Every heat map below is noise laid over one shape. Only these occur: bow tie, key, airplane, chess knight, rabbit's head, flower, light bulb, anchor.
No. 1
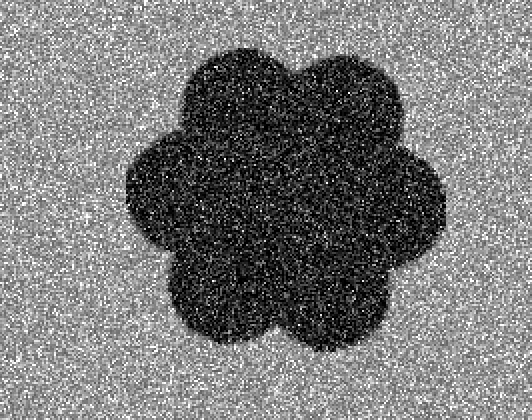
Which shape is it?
flower
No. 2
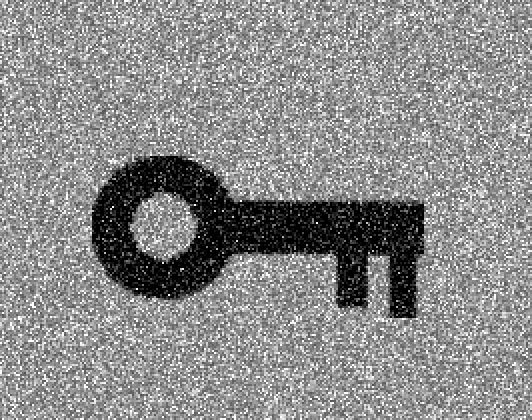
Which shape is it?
key
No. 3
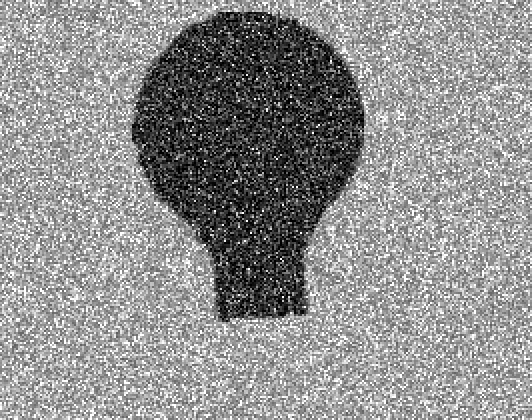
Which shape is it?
light bulb
